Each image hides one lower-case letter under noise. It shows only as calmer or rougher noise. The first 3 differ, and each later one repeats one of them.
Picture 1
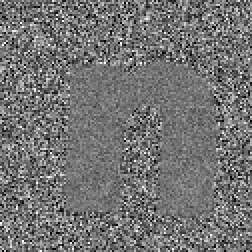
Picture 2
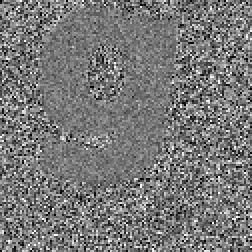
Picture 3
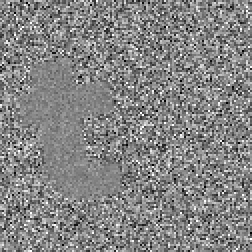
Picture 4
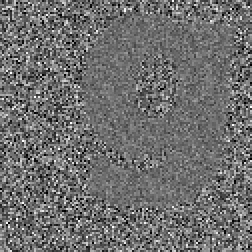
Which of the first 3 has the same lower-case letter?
2
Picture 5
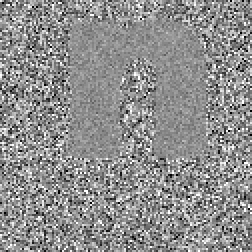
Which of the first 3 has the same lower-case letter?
1
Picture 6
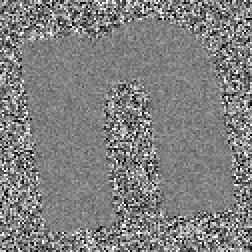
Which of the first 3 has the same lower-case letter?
1
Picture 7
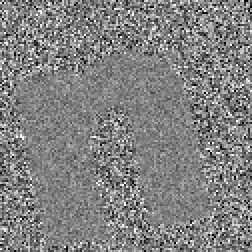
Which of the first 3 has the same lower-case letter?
1
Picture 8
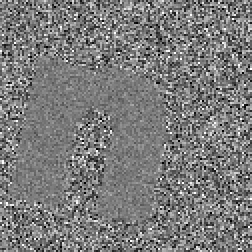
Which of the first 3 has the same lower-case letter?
1
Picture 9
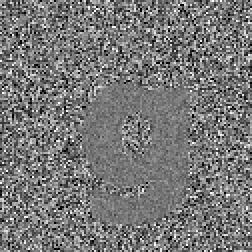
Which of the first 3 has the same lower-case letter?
2
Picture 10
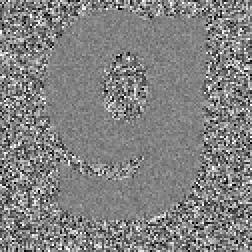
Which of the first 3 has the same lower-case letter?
2
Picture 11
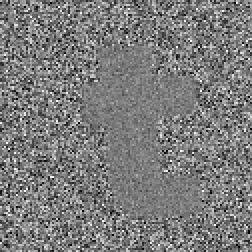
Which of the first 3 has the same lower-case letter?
3
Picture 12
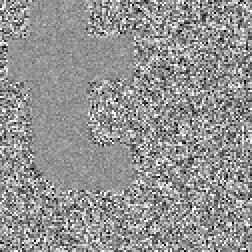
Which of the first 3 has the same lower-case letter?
3
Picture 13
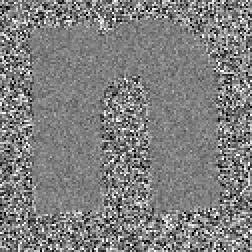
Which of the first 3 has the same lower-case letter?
1
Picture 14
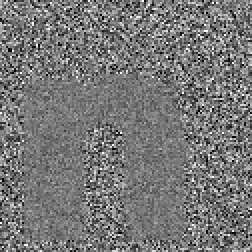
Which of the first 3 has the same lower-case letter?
1
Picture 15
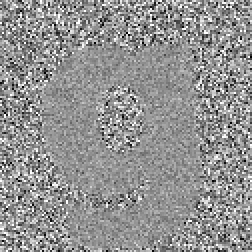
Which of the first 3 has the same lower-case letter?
2
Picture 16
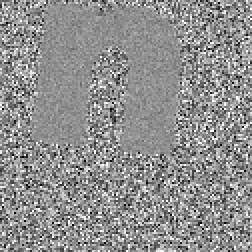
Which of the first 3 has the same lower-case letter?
1
